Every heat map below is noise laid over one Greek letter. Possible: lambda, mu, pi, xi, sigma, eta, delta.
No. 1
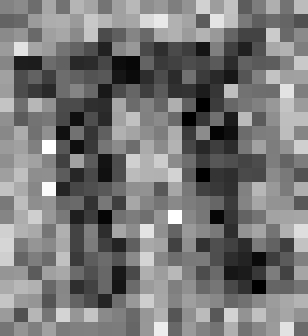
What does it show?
dark pi
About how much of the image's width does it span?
nearly all
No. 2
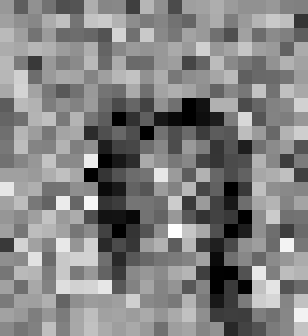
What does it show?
dark eta
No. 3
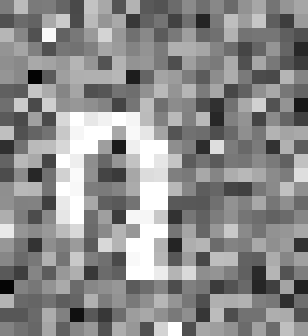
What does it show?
light eta
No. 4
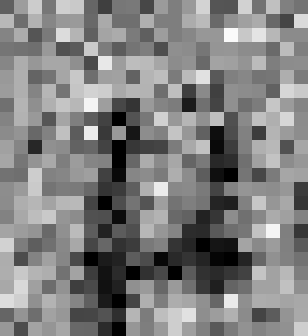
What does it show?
dark mu
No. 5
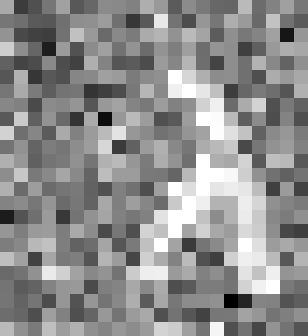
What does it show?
light lambda
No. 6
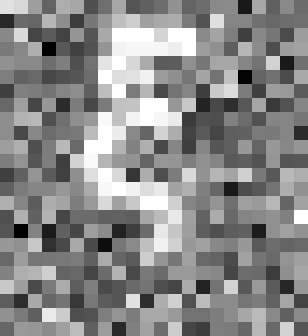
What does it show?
light xi
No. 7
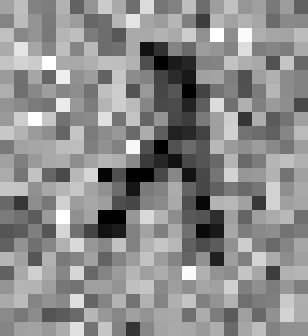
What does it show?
dark lambda
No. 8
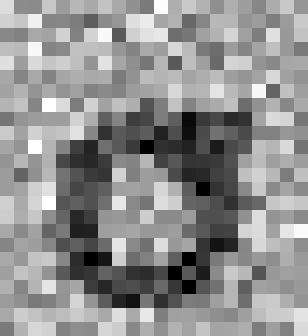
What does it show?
dark sigma
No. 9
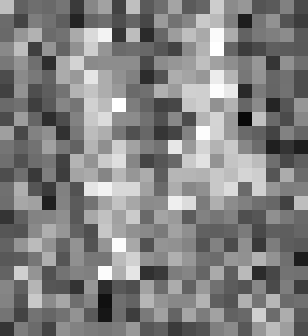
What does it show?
light mu
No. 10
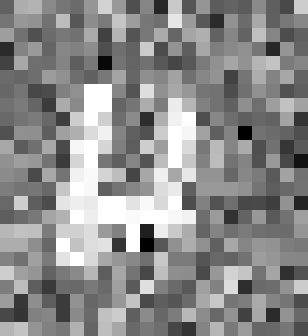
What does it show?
light mu
